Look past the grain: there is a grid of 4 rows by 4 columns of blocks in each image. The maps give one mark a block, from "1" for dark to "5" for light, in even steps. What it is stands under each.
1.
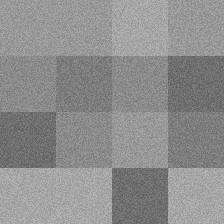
4 4 5 4
3 2 3 1
1 3 4 2
5 5 1 5
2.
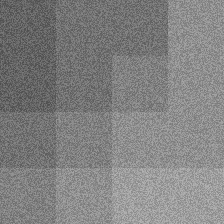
1 2 2 4
1 2 3 4
2 3 4 4
3 4 5 5
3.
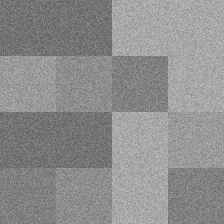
1 1 5 5
4 3 2 5
1 1 5 4
2 3 5 2
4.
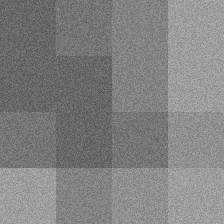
1 2 3 5
1 1 3 5
2 1 2 4
5 3 4 5
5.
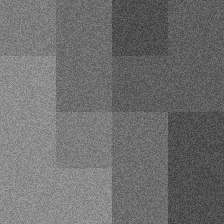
4 3 1 2
5 3 2 2
5 4 3 1
5 5 3 1
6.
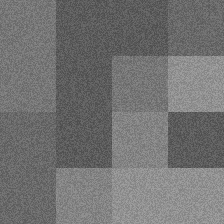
3 1 1 2
3 1 3 5
2 1 4 1
2 4 5 5
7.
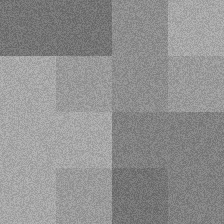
1 1 3 5
5 4 3 4
5 5 2 2
5 4 1 2
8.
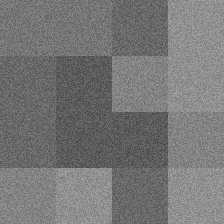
3 3 2 5
2 1 4 5
2 1 1 4
4 5 2 5
